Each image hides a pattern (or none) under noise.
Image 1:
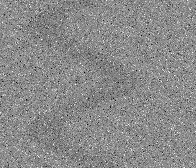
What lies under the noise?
a wavy band
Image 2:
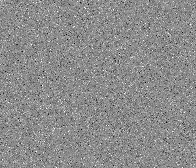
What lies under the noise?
only noise
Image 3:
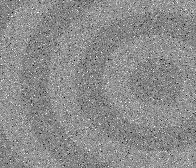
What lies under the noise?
rings round one point
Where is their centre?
middle right
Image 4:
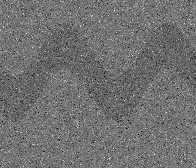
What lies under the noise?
a wavy band
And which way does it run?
left to right
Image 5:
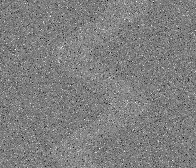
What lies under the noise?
a wavy band
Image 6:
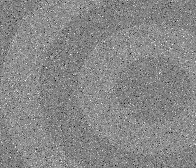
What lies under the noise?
rings round one point
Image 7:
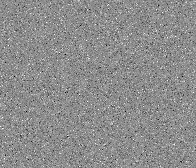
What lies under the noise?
only noise
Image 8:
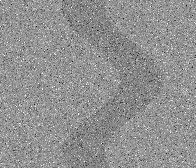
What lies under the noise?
a wavy band
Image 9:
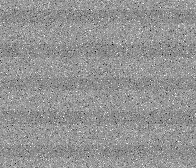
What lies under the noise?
horizontal stripes
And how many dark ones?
5
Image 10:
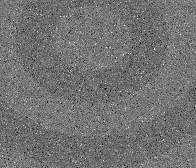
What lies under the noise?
rings round one point
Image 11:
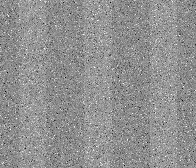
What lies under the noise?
vertical stripes
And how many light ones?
3
